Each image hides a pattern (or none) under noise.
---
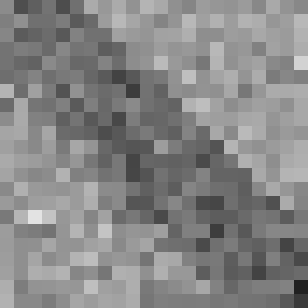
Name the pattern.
a diagonal band
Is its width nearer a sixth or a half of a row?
a half
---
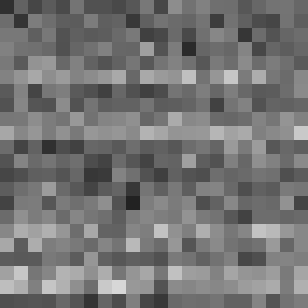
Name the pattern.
bands of rows
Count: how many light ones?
4
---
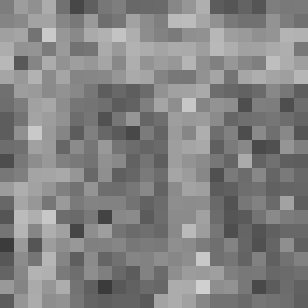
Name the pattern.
bands of rows crossing bands of columns
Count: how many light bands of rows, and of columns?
1 and 2
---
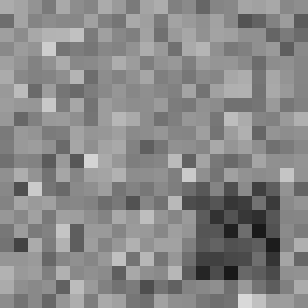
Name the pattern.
one block
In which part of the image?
bottom right
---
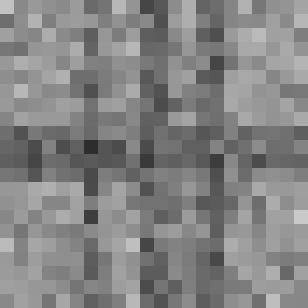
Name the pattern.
bands of rows crossing bands of columns
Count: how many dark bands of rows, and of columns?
1 and 3
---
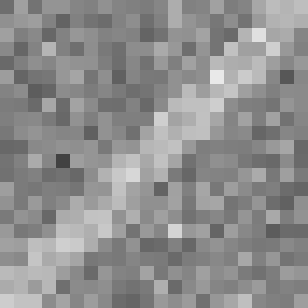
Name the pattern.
a diagonal band
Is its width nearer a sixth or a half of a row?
a sixth
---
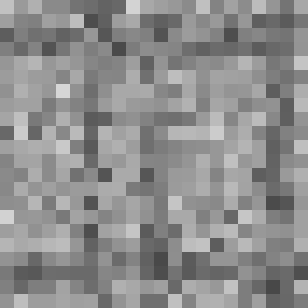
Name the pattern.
bands of rows crossing bands of columns
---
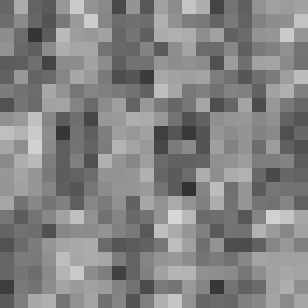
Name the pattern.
a checkerboard
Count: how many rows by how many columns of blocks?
3 by 6
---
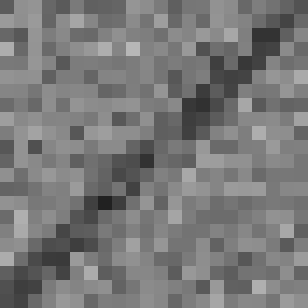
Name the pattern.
a diagonal band
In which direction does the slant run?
bottom left to top right
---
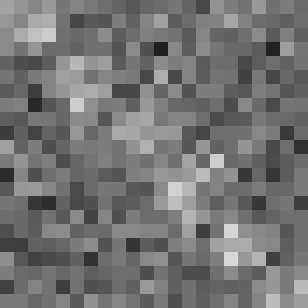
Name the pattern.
blocks along the diagonal
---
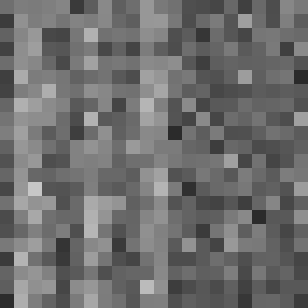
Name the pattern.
bands of columns
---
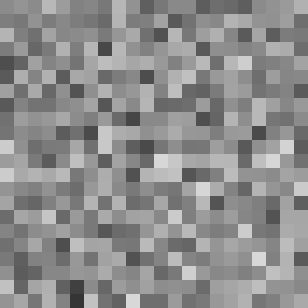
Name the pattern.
only noise
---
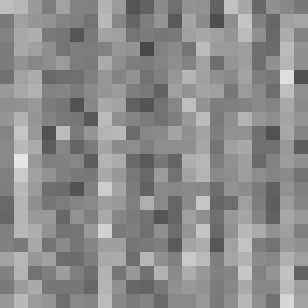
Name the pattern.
bands of columns
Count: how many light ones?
5
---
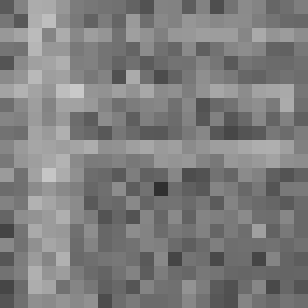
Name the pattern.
bands of rows crossing bands of columns
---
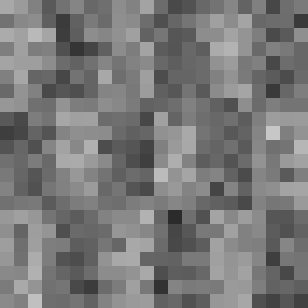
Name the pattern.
a checkerboard
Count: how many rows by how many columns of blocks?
3 by 6
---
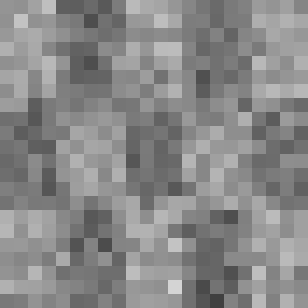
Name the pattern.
a checkerboard
